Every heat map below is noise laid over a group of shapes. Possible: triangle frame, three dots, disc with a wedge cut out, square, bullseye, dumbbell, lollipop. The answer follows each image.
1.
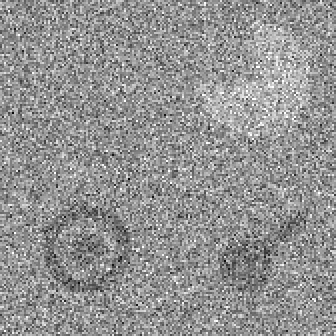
top right: light disc with a wedge cut out; bottom left: dark bullseye; bottom right: dark lollipop
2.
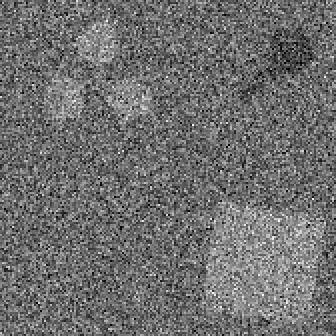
top left: light three dots; top right: dark lollipop; bottom right: light square
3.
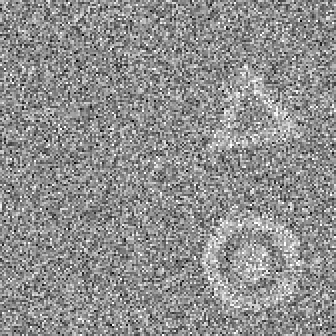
top right: light triangle frame; bottom right: light bullseye
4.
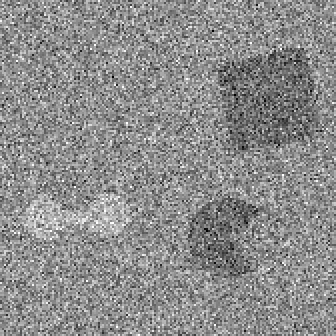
top right: dark square; bottom left: light dumbbell; bottom right: dark disc with a wedge cut out
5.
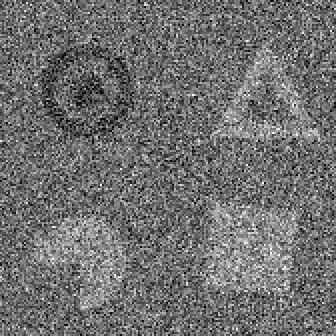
top left: dark bullseye; top right: light triangle frame; bottom left: light disc with a wedge cut out; bottom right: light square
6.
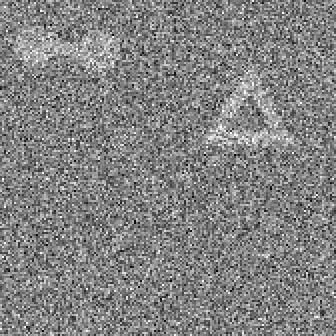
top left: light dumbbell; top right: light triangle frame
